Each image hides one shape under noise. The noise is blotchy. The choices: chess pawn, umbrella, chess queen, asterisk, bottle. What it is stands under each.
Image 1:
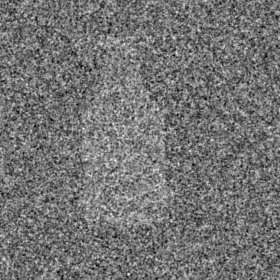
bottle
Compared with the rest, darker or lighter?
lighter
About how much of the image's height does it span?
two thirds
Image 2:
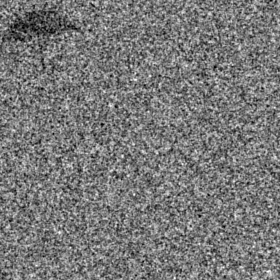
umbrella
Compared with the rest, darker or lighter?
darker
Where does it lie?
top left
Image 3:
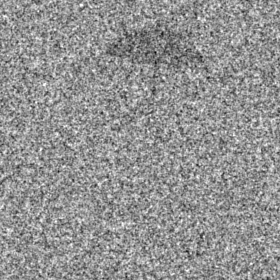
umbrella
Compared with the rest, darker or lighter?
darker
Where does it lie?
top middle
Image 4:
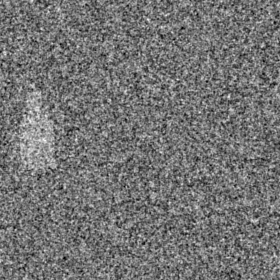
bottle
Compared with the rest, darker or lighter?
lighter
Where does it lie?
middle left
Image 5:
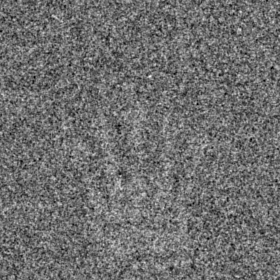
chess queen
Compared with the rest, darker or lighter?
lighter
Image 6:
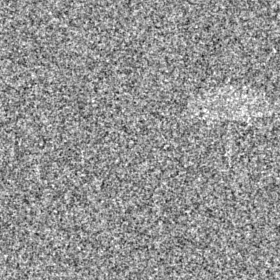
umbrella
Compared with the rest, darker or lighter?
lighter
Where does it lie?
middle right
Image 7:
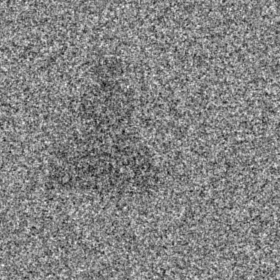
chess pawn
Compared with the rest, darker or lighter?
darker
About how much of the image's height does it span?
half
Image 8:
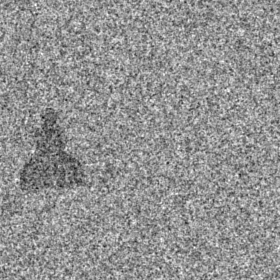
chess pawn
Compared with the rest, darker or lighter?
darker
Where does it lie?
middle left
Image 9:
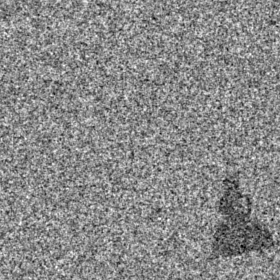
chess pawn
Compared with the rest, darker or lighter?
darker
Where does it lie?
bottom right
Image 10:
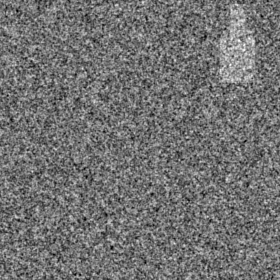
bottle
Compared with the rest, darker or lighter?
lighter
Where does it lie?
top right
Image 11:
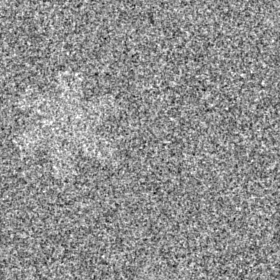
asterisk
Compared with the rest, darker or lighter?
lighter
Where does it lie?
middle left
